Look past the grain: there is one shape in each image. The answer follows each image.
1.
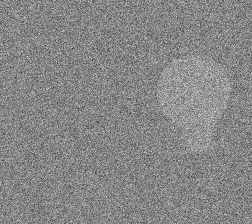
light bulb
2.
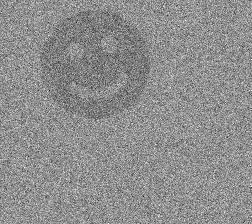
smiling face
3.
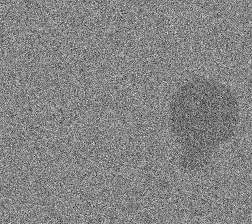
light bulb
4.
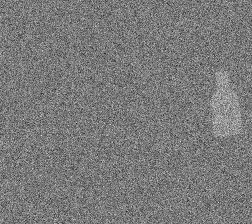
bottle
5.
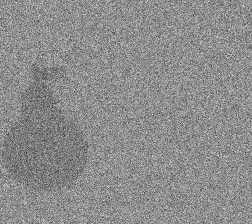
pear
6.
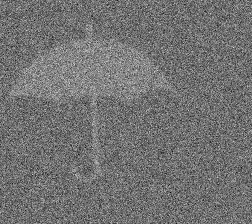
umbrella
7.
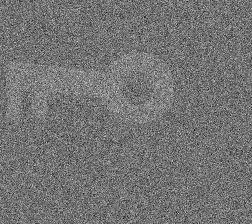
key
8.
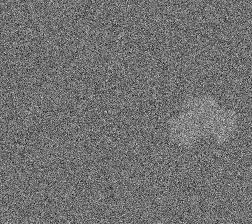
car
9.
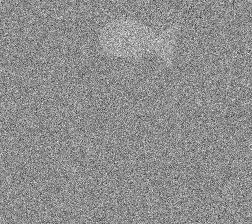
fish
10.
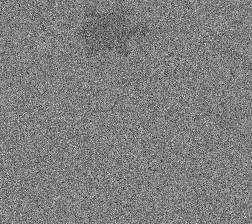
turtle
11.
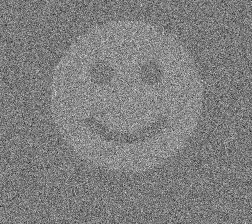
smiling face
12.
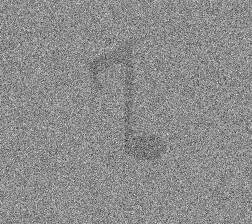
musical note
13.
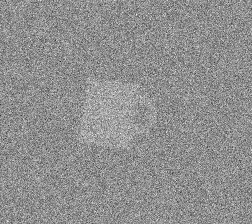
cup
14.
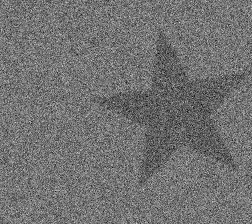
star
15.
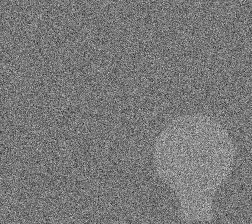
light bulb
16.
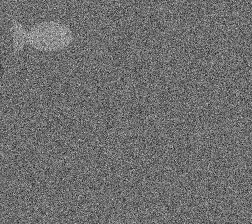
fish
